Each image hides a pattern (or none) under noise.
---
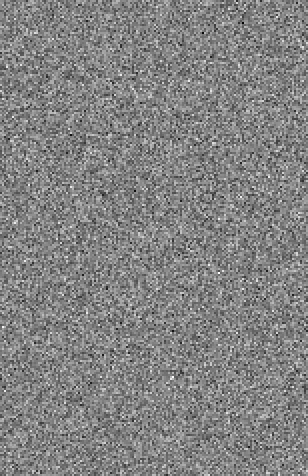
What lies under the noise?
only noise
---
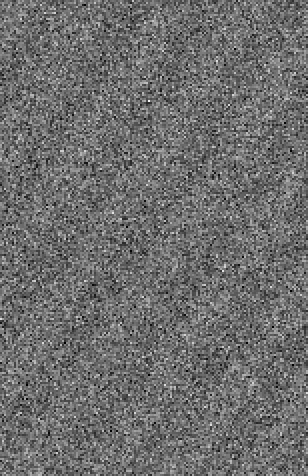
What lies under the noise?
diagonal stripes
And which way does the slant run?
bottom left to top right
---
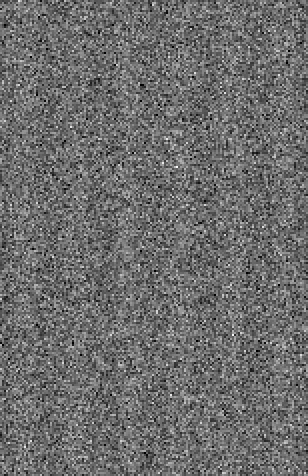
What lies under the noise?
vertical stripes
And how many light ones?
6
